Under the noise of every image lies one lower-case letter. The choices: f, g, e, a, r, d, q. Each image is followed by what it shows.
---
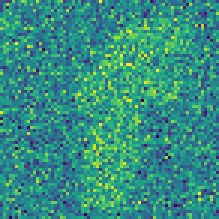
f
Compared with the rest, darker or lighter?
lighter
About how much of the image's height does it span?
nearly all
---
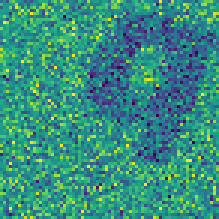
q
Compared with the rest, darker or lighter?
darker
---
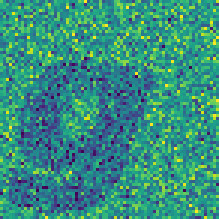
g
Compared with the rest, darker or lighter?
darker
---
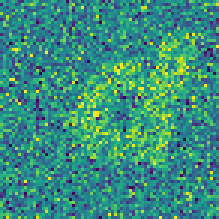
d
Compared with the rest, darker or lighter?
lighter
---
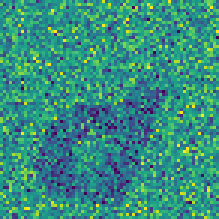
d
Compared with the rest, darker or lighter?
darker
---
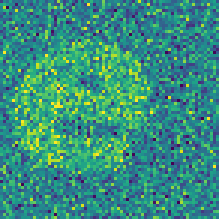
e
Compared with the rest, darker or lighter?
lighter
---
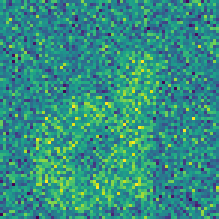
d
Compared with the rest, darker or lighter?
lighter
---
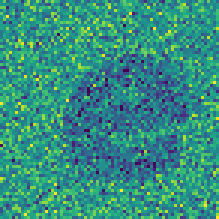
e
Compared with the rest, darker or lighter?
darker
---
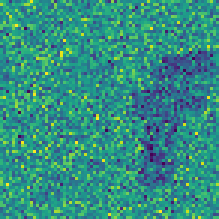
f
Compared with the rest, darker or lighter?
darker
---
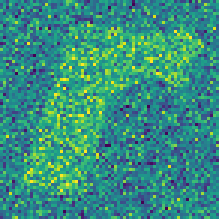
r
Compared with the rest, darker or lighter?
lighter
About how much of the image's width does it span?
nearly all
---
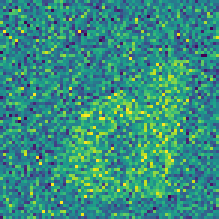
d
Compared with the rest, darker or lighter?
lighter
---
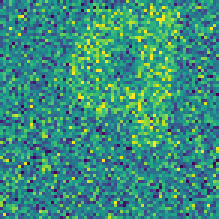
q
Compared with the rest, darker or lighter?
lighter
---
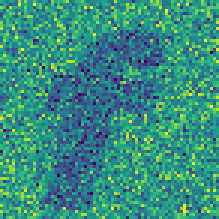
f
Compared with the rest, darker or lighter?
darker
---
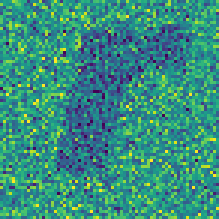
r
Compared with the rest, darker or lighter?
darker
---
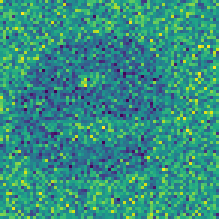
e
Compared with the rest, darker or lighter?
darker
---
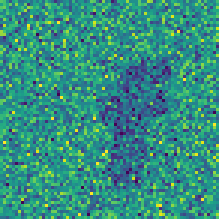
f
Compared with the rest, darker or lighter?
darker
